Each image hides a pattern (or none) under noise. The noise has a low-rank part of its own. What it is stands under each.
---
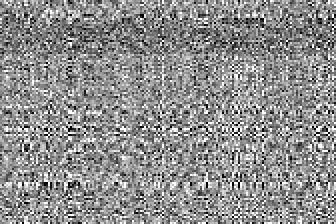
one band of rows
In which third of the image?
top
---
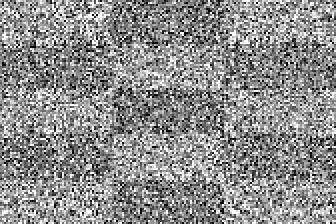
a checkerboard
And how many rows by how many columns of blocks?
5 by 3
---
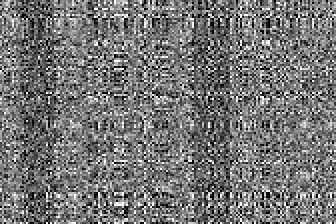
bands of columns
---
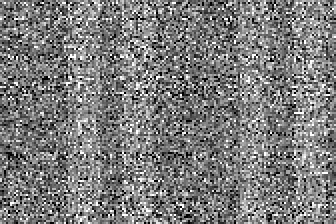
bands of columns
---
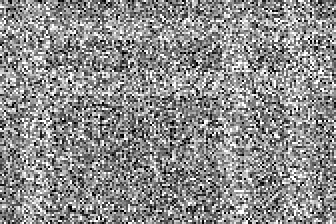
bands of rows crossing bands of columns
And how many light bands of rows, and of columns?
2 and 3
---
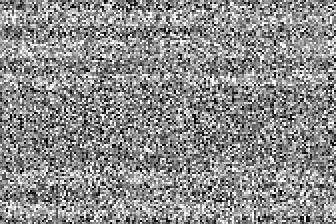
bands of rows
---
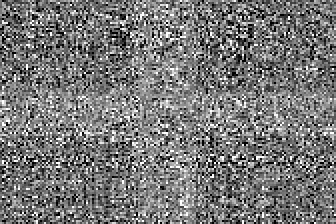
bands of rows crossing bands of columns
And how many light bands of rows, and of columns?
1 and 1
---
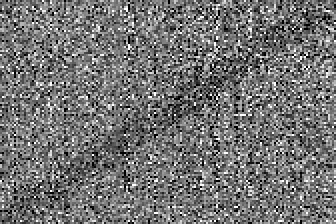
a diagonal band
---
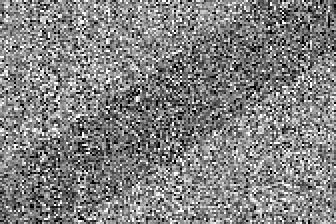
a diagonal band
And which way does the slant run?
bottom left to top right
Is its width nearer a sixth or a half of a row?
a half
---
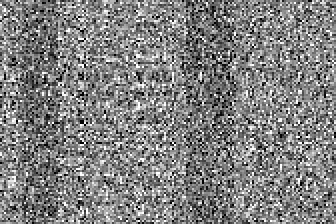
bands of columns
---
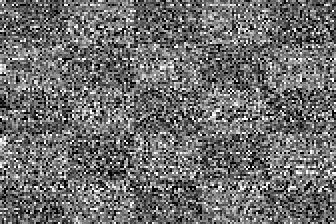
a checkerboard
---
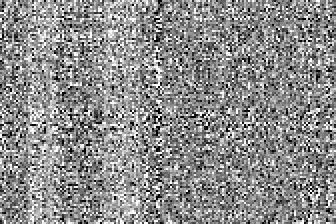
bands of columns
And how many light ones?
2
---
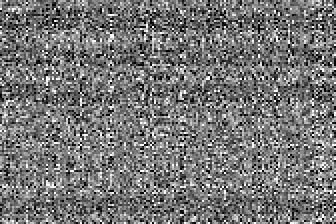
bands of rows
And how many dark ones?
4
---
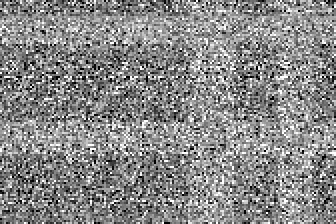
bands of rows crossing bands of columns
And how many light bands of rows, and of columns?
2 and 2
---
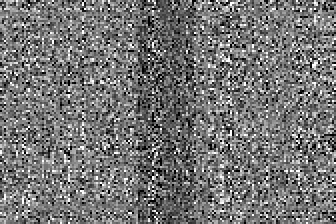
one band of columns
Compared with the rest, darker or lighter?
darker
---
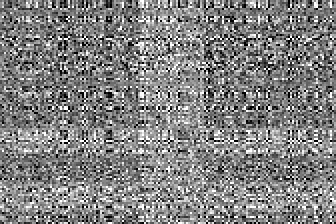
bands of rows crossing bands of columns
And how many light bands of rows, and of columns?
2 and 1
